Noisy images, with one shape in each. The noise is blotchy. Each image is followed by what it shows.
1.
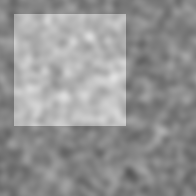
square
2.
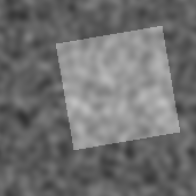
square
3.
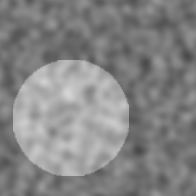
disc
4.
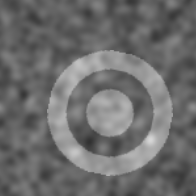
bullseye
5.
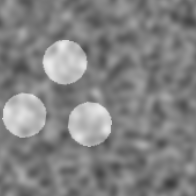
three dots
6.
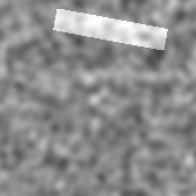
bar
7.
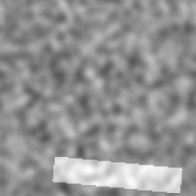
bar
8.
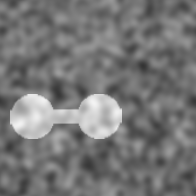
dumbbell
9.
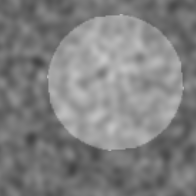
disc
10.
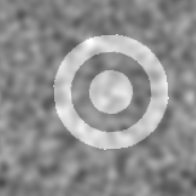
bullseye
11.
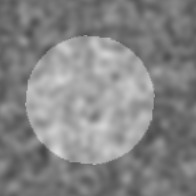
disc
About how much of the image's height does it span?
two thirds
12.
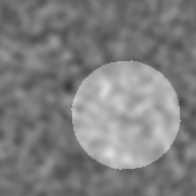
disc
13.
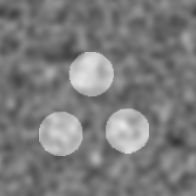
three dots
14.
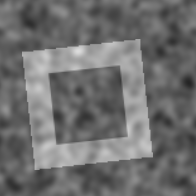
square frame
